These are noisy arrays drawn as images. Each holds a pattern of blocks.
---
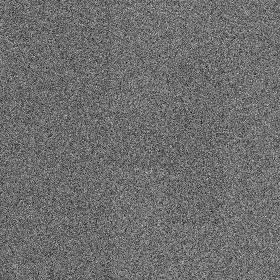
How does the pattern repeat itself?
top and bottom mirror each other
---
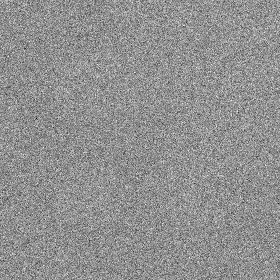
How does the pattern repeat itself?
mirrored about the diagonal from the bottom left
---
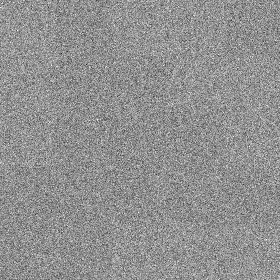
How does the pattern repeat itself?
mirrored about the diagonal from the bottom left
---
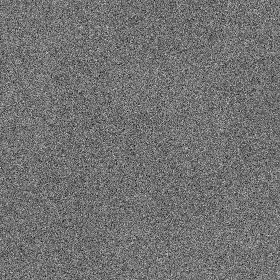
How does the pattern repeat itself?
mirrored about the diagonal from the bottom left
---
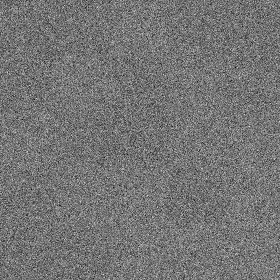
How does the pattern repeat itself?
mirrored about the diagonal from the top left
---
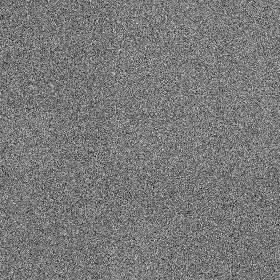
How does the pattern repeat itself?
mirrored about the diagonal from the bottom left
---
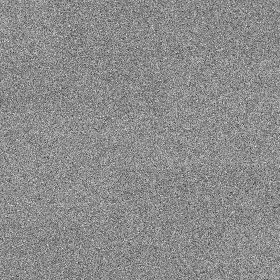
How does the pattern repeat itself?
the same after a half turn
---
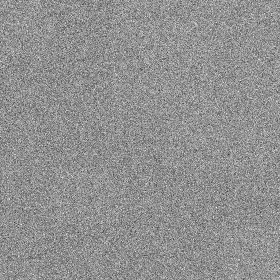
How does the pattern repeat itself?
mirrored about the diagonal from the bottom left
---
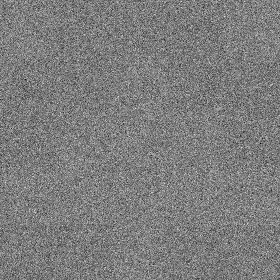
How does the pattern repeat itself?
left and right mirror each other
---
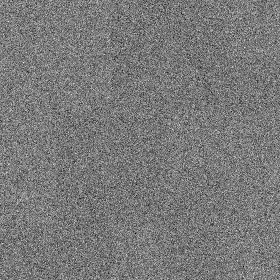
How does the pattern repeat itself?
no symmetry
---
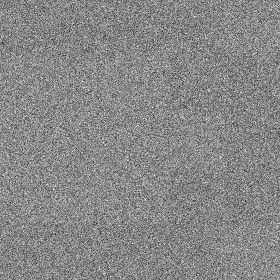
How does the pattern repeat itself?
top and bottom mirror each other
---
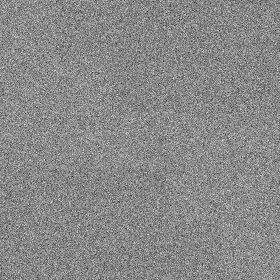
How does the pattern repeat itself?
the same after a half turn
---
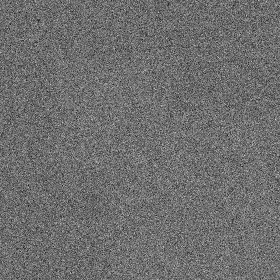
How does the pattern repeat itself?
mirrored about the diagonal from the top left
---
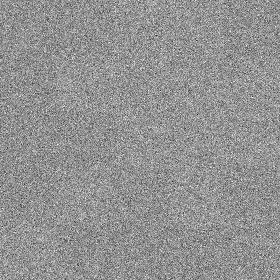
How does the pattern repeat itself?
mirrored about the diagonal from the bottom left
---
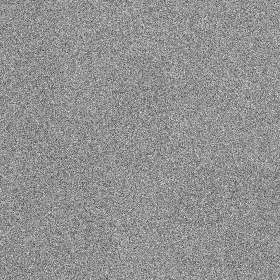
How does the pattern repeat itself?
no symmetry
